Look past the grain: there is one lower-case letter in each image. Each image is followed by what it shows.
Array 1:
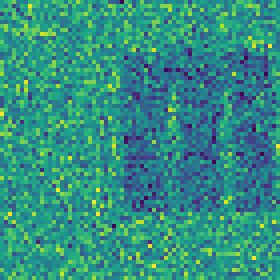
m
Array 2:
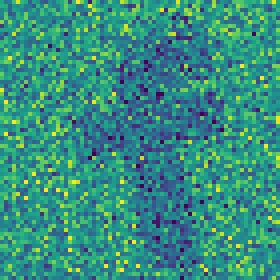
f
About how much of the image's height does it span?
nearly all
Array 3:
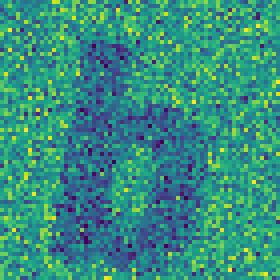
b
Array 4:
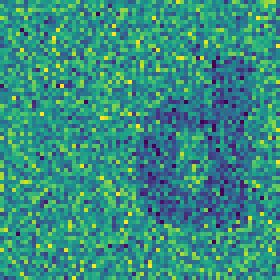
d
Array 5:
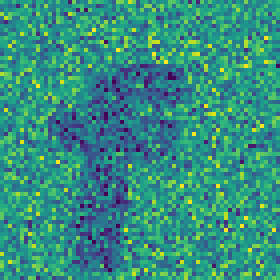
f
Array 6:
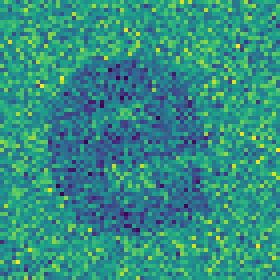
e
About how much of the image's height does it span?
two thirds
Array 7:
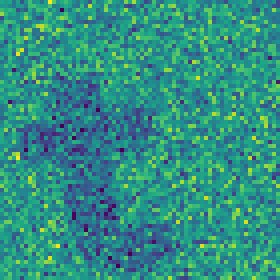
t
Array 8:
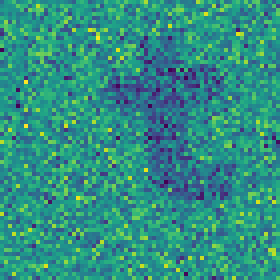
t
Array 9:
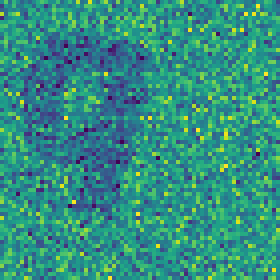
q
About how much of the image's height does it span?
two thirds
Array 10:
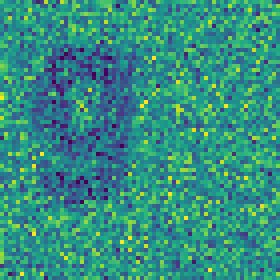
g
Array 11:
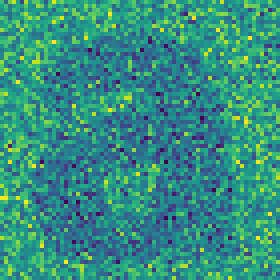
a
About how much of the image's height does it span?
nearly all
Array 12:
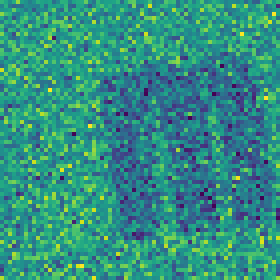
m
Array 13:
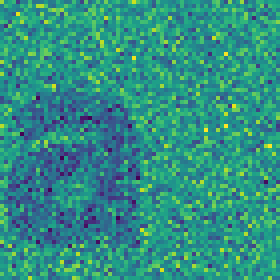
a
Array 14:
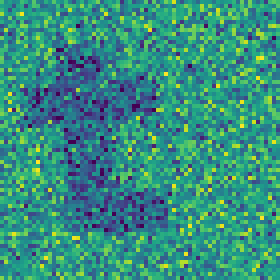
t
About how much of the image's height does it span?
two thirds
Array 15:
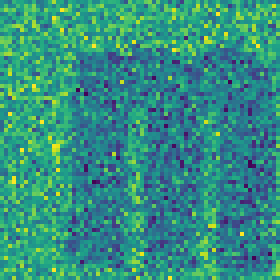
m
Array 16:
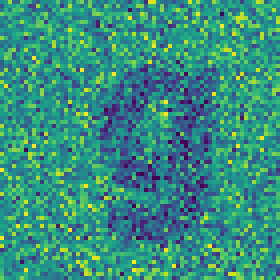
g
